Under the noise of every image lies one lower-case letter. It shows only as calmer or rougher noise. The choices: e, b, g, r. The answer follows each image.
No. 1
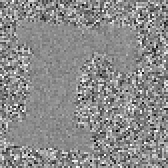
calm r
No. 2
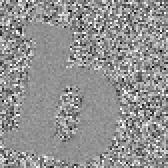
calm b
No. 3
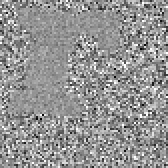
calm r
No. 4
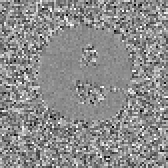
calm e
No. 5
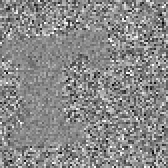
calm r
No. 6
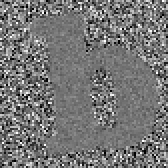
calm b
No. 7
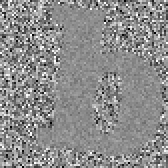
calm b
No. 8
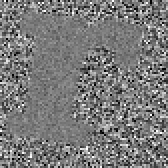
calm r
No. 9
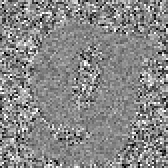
calm g
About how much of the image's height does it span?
nearly all
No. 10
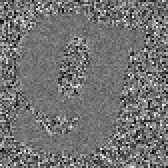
calm g
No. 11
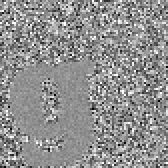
calm g
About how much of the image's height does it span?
two thirds
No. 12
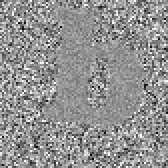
calm b
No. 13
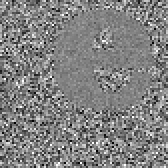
calm e
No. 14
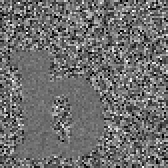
calm b
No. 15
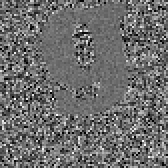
calm g
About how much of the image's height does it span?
two thirds
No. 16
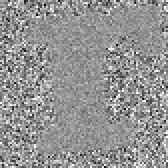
calm r
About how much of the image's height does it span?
nearly all
